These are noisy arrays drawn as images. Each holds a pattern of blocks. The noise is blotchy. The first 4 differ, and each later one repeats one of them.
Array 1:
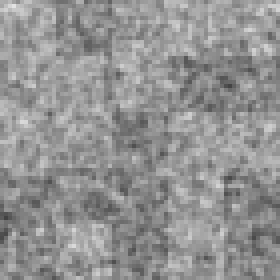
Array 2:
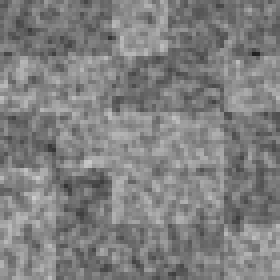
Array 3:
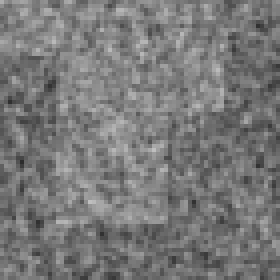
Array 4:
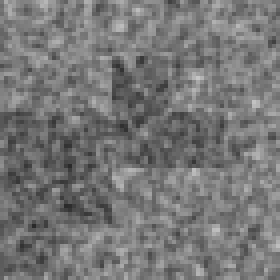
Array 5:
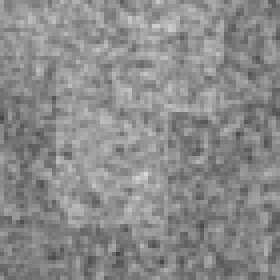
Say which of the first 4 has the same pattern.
3
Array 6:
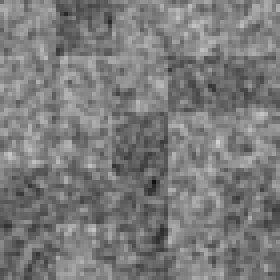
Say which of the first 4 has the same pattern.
1
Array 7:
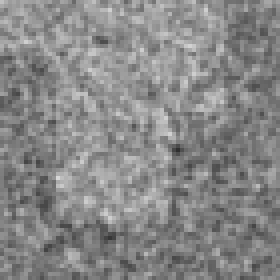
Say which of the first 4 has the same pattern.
3
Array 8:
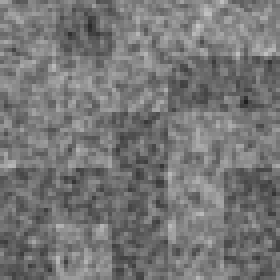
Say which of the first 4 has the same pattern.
1
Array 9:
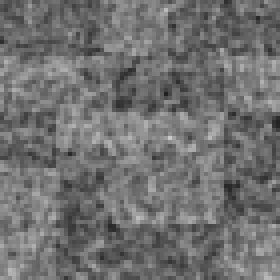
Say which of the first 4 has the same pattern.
2
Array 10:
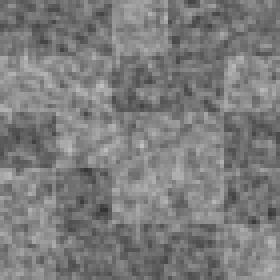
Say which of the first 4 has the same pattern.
2
